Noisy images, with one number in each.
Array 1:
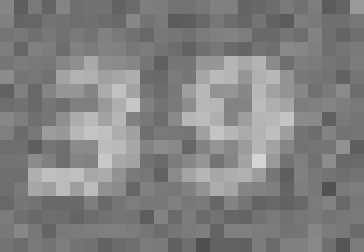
39
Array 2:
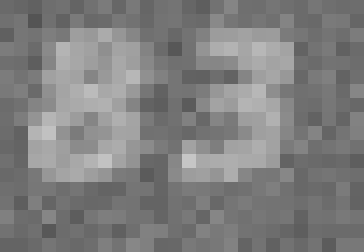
83
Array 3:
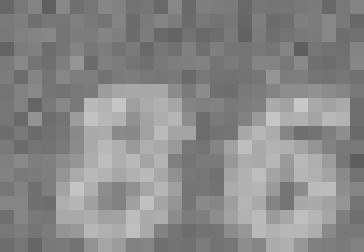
86
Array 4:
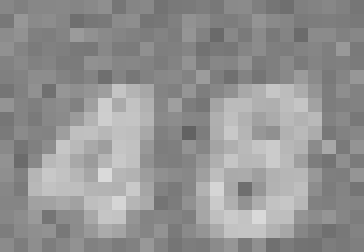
48
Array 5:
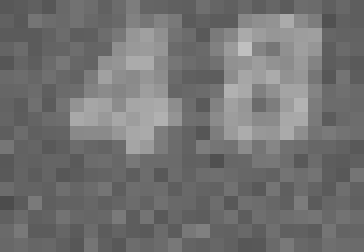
48
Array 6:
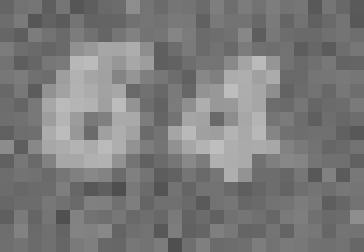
64
